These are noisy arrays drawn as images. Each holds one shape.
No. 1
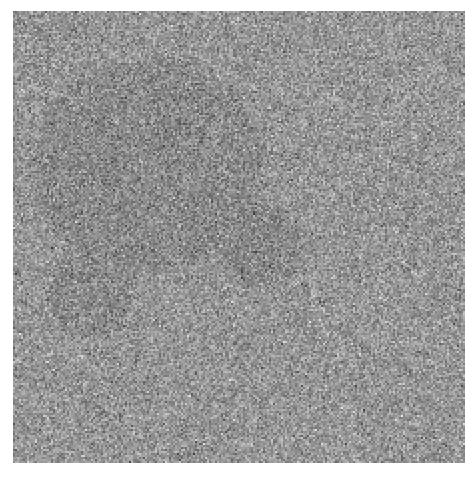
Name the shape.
bear's head
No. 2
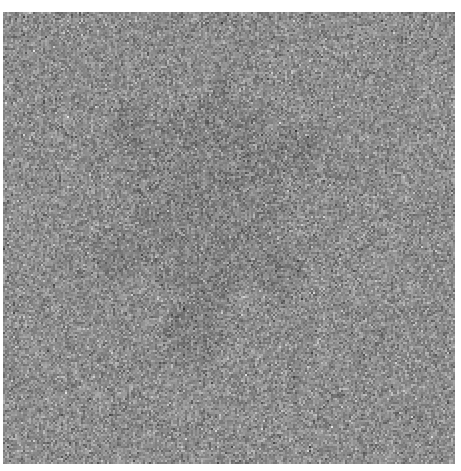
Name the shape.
turtle
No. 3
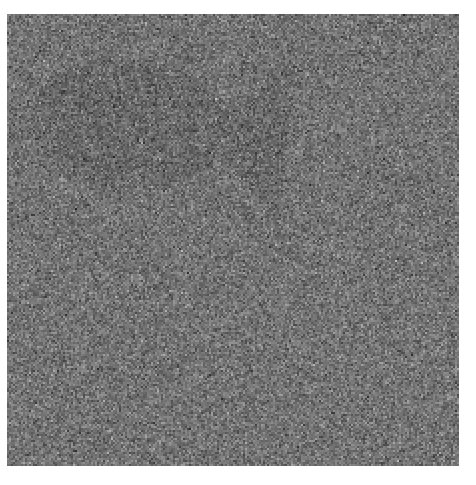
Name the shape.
fish
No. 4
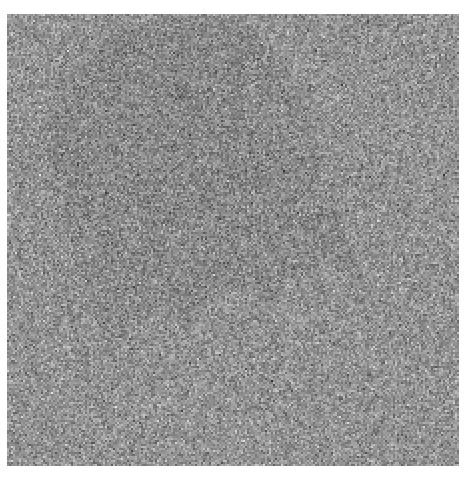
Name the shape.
ghost
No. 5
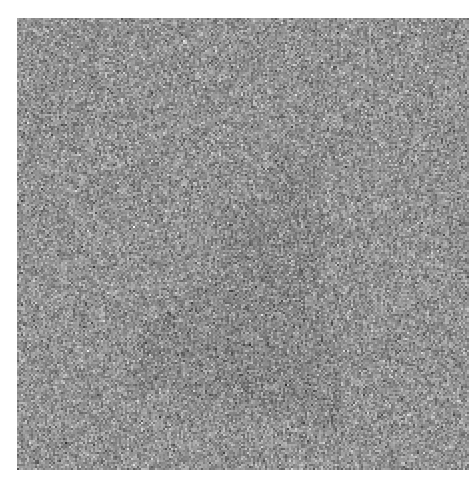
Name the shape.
chess pawn
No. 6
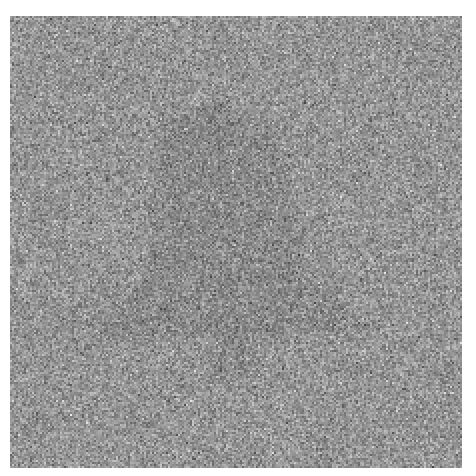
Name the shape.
bell
